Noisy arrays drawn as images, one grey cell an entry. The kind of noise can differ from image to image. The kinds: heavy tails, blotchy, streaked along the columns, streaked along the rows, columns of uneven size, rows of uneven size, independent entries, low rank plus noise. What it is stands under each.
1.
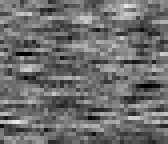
streaked along the rows
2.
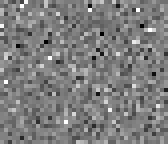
heavy tails
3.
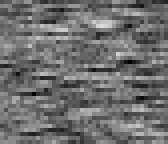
streaked along the rows
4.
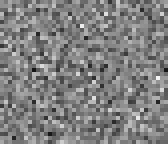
independent entries
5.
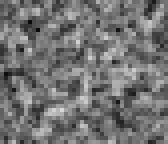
blotchy
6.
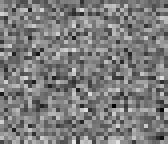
low rank plus noise
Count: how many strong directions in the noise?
five to eight
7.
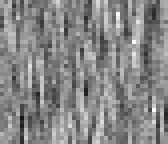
streaked along the columns
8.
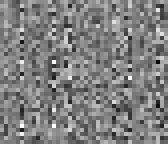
columns of uneven size
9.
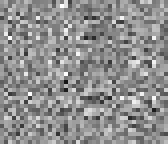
low rank plus noise
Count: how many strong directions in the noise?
three or four
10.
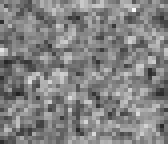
blotchy
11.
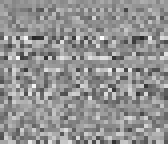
rows of uneven size
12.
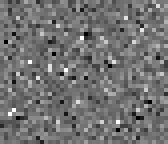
heavy tails
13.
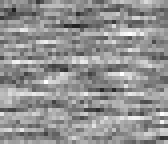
streaked along the rows
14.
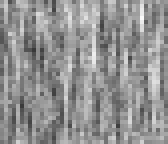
streaked along the columns
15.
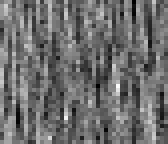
streaked along the columns
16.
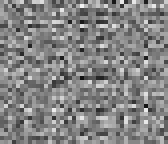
low rank plus noise
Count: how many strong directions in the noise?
two
